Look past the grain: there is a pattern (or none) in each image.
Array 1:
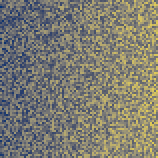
a smooth slope
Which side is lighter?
right
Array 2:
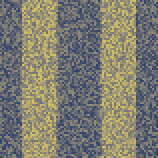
vertical stripes
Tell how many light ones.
2
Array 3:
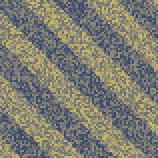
diagonal stripes
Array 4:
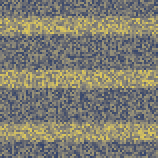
horizontal stripes
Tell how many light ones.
3
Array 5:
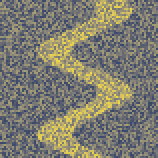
a wavy band
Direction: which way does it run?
top to bottom
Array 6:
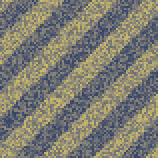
diagonal stripes
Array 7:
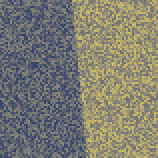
a sharp edge
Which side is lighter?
right
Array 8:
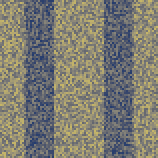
vertical stripes
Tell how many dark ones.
2
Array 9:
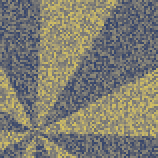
spokes from one point
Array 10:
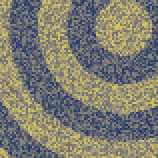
rings round one point
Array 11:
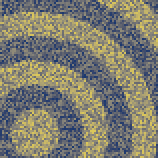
rings round one point
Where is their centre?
bottom left
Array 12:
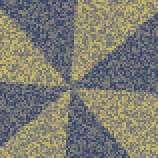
spokes from one point
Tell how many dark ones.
4
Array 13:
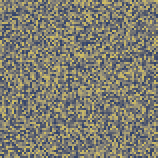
only noise
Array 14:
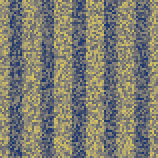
vertical stripes
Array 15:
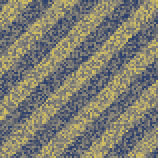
diagonal stripes
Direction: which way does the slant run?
bottom left to top right
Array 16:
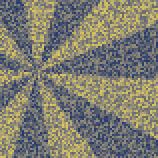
spokes from one point
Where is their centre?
middle left
